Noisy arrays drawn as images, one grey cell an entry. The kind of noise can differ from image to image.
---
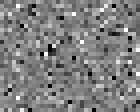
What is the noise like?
heavy tails
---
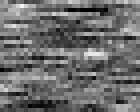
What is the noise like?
streaked along the rows
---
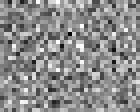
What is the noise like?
low rank plus noise
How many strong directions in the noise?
one
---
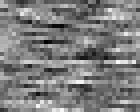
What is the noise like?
streaked along the rows
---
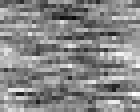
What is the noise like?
streaked along the rows
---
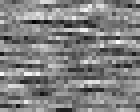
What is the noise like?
streaked along the rows
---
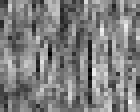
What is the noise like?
streaked along the columns
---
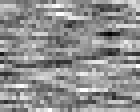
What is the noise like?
streaked along the rows
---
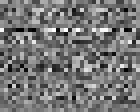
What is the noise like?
rows of uneven size
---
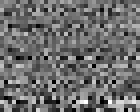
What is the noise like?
rows of uneven size
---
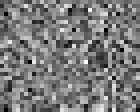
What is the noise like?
low rank plus noise
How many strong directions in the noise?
three or four
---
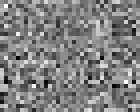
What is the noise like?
low rank plus noise
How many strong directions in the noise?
three or four
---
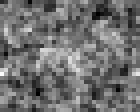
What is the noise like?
blotchy
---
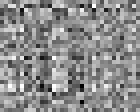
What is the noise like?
low rank plus noise
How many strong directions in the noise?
one
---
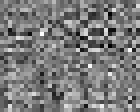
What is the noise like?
low rank plus noise
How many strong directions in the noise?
one
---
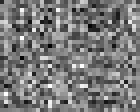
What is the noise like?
low rank plus noise
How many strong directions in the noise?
two
